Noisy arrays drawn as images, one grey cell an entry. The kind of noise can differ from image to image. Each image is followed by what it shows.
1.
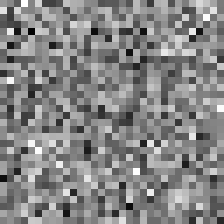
independent entries
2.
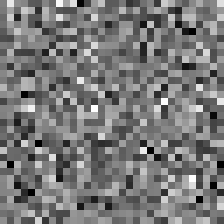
low rank plus noise
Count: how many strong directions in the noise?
five to eight
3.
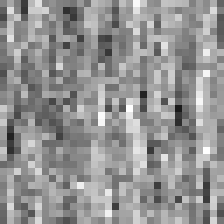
streaked along the columns
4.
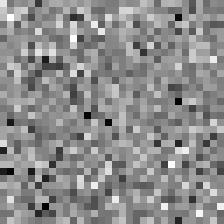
heavy tails
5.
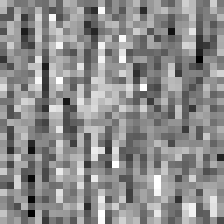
streaked along the columns
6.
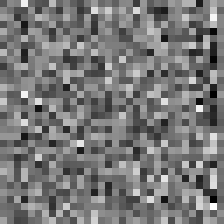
columns of uneven size
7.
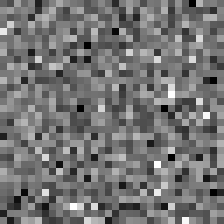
heavy tails
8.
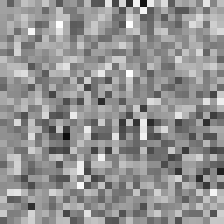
low rank plus noise
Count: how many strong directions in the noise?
three or four
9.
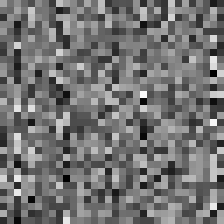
columns of uneven size
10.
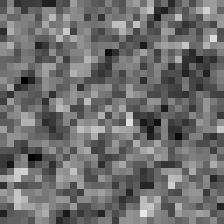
blotchy
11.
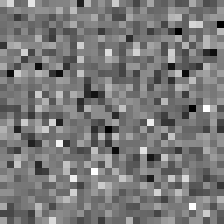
heavy tails
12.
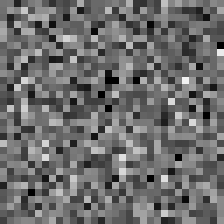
independent entries
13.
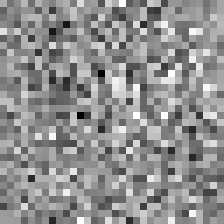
low rank plus noise
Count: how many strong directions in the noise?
three or four
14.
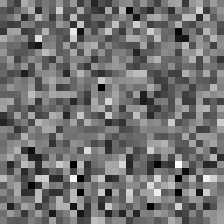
low rank plus noise
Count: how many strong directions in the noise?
one
